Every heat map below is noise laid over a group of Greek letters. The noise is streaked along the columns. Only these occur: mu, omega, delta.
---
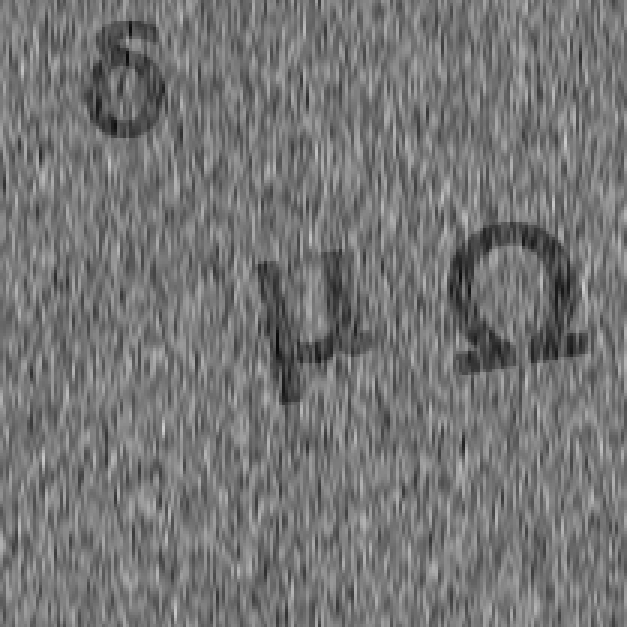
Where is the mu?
centre
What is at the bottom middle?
nothing
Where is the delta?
top left
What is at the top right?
nothing
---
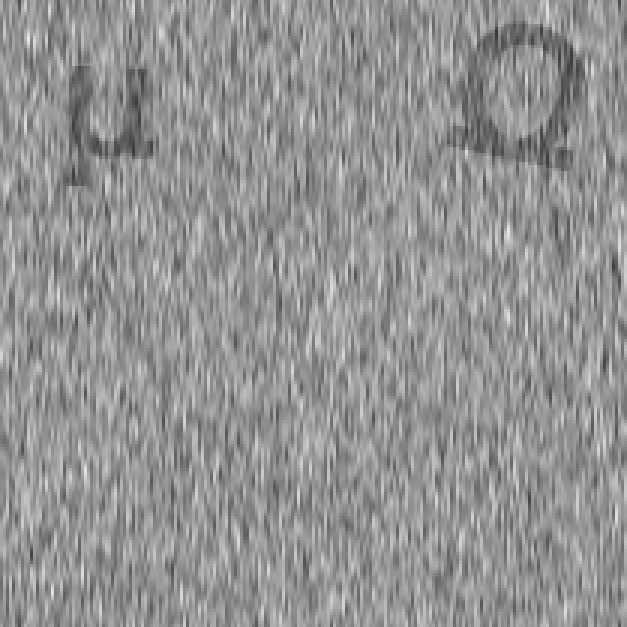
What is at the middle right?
nothing
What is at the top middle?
nothing
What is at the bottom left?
nothing
